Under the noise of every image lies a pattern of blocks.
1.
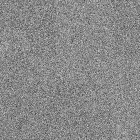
no symmetry
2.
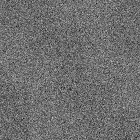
the same after a half turn
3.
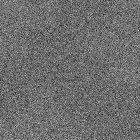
mirrored about the diagonal from the top left
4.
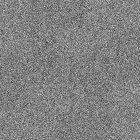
the same after a half turn
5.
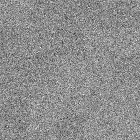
mirrored about the diagonal from the top left
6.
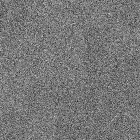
mirrored about the diagonal from the top left
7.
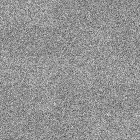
the same after a half turn
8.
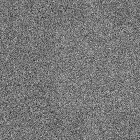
top and bottom mirror each other
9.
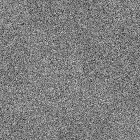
mirrored about the diagonal from the bottom left
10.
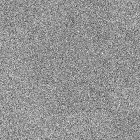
mirrored about the diagonal from the bottom left
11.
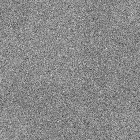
mirrored about the diagonal from the top left
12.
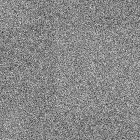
top and bottom mirror each other
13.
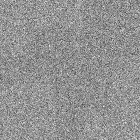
mirrored about the diagonal from the bottom left
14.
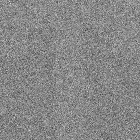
left and right mirror each other
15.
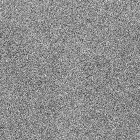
left and right mirror each other
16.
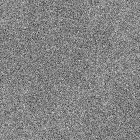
mirrored about the diagonal from the top left
